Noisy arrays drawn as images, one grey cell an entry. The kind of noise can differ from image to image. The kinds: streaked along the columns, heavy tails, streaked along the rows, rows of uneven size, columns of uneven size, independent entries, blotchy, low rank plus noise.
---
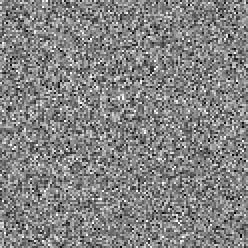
independent entries
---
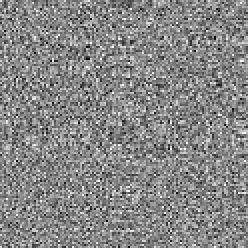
low rank plus noise
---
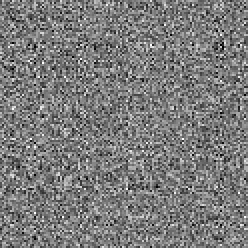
low rank plus noise
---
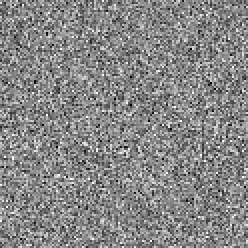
independent entries
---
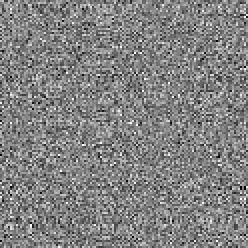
low rank plus noise
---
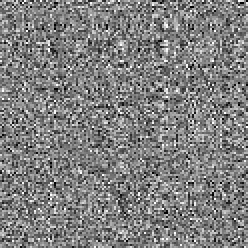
low rank plus noise
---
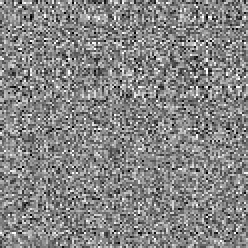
low rank plus noise
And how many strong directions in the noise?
two
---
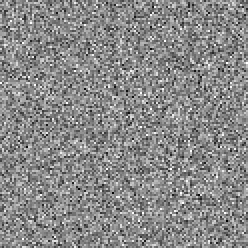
independent entries
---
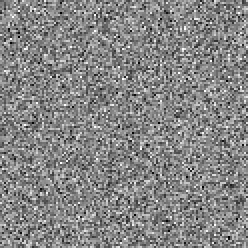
independent entries
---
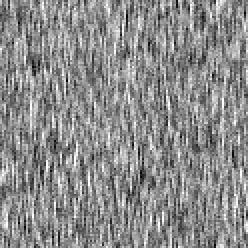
streaked along the columns
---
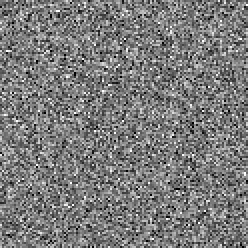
independent entries
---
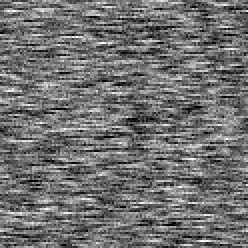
streaked along the rows
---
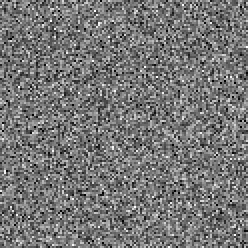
independent entries
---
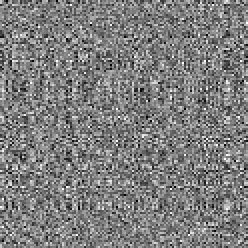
low rank plus noise
